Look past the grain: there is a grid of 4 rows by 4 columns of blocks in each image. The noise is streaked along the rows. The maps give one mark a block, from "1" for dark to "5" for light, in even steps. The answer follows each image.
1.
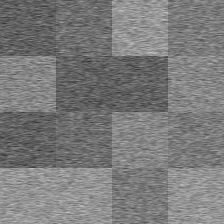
1 2 5 3
4 1 1 4
1 2 4 3
5 5 3 5
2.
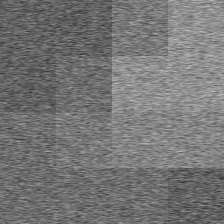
1 1 3 5
1 2 5 5
2 3 4 4
2 2 2 1
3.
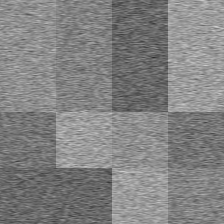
4 3 1 5
4 3 1 5
2 5 4 2
1 1 5 3
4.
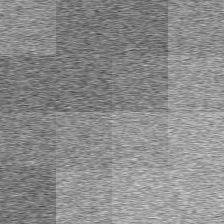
3 1 1 3
1 1 2 4
2 3 4 5
1 4 5 5
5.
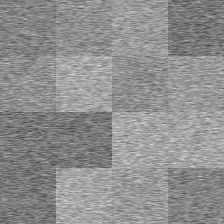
2 3 4 1
3 5 3 4
1 1 5 5
1 5 4 2
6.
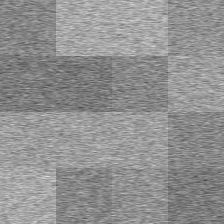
2 5 5 3
1 1 2 4
4 4 4 2
5 2 3 1
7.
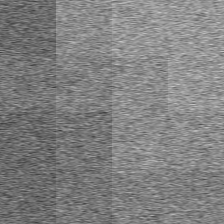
1 4 5 5
2 3 4 5
1 2 4 4
1 2 3 3
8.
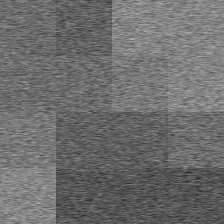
3 2 5 5
3 3 4 5
4 2 2 3
5 1 1 1
